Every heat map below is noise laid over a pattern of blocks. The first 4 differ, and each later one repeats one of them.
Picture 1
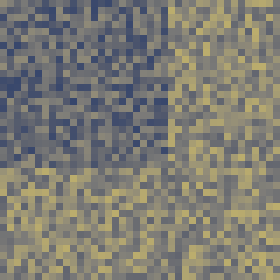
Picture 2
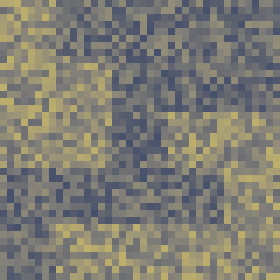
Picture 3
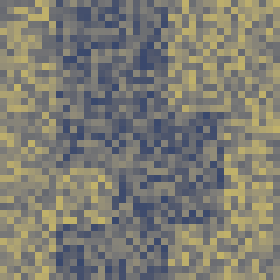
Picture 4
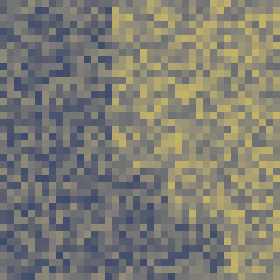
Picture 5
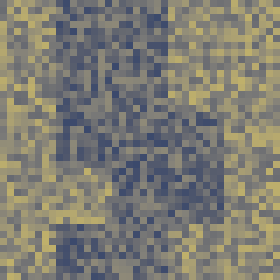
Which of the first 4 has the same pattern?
3
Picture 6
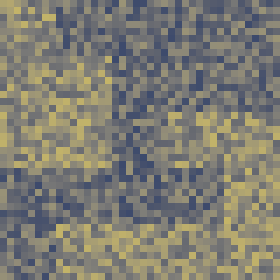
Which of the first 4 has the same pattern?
2
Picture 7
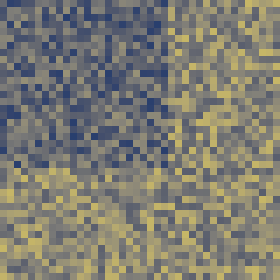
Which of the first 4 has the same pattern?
1
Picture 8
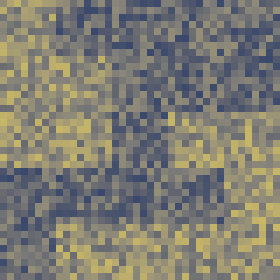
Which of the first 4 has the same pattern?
2
